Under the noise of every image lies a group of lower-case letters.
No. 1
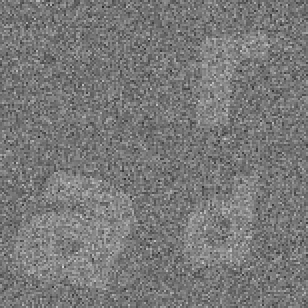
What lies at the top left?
nothing
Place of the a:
bottom left
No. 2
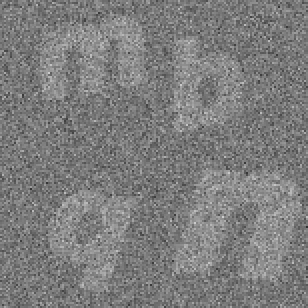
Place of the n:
bottom right
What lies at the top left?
m
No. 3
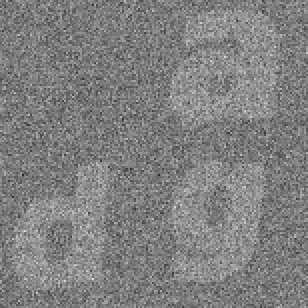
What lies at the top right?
a
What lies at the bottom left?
d
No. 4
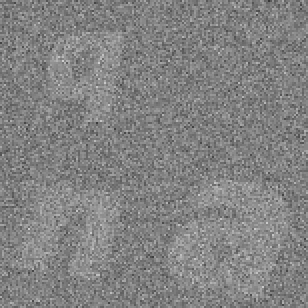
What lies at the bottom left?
n
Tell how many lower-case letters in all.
3
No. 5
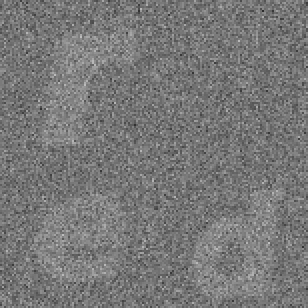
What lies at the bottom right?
d
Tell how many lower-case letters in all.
3
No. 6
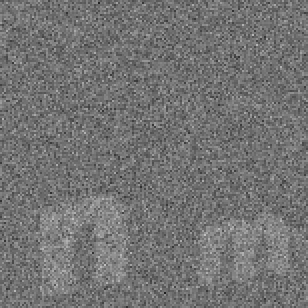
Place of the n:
bottom left
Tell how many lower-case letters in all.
2
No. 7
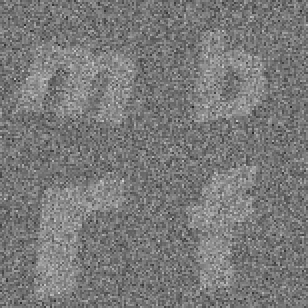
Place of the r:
bottom left
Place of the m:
top left
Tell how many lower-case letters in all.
4
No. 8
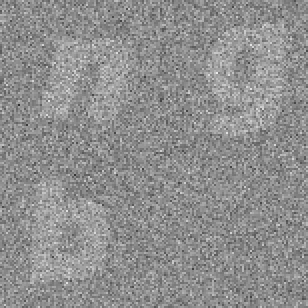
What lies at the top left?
n
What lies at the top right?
g
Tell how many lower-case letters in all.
3
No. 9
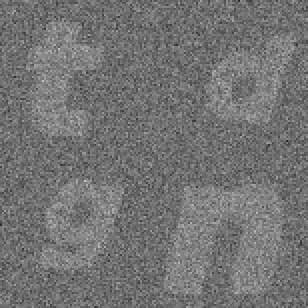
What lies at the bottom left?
g
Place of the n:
bottom right
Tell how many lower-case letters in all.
4
